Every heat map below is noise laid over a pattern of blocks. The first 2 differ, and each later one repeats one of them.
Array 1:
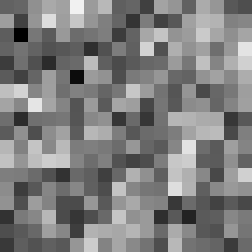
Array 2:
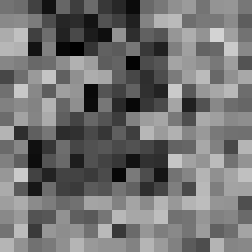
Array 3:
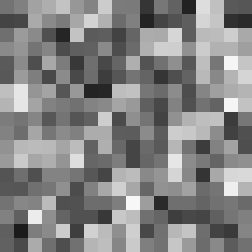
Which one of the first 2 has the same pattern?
1
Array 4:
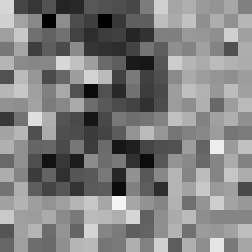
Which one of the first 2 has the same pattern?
2
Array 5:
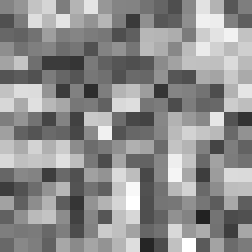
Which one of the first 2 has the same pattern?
1
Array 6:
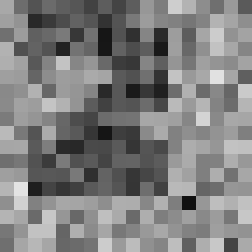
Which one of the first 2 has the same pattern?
2
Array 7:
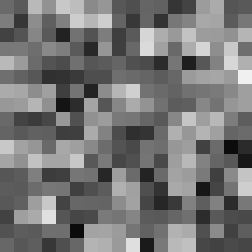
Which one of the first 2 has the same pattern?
1
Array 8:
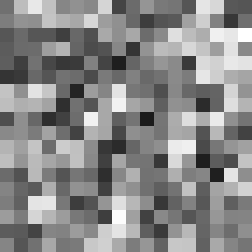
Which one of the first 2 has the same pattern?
1
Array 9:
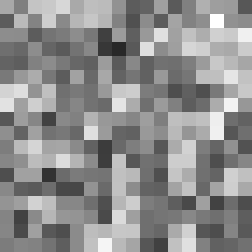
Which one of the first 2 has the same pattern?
1
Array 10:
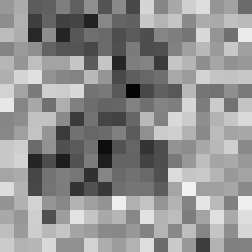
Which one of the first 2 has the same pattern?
2
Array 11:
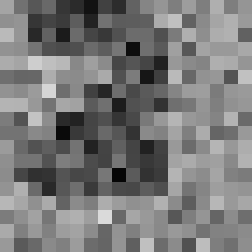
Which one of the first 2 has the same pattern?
2
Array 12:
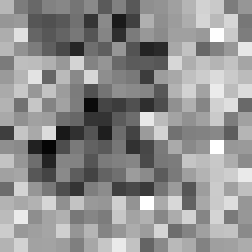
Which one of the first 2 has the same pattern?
2
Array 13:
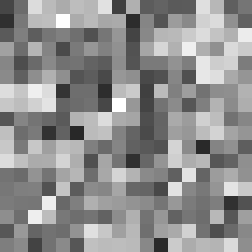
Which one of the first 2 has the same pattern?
1
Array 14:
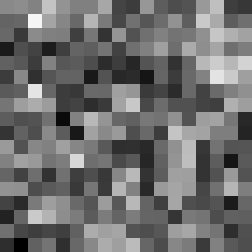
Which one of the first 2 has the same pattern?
1
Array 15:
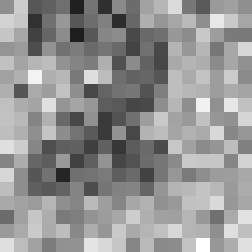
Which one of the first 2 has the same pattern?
2
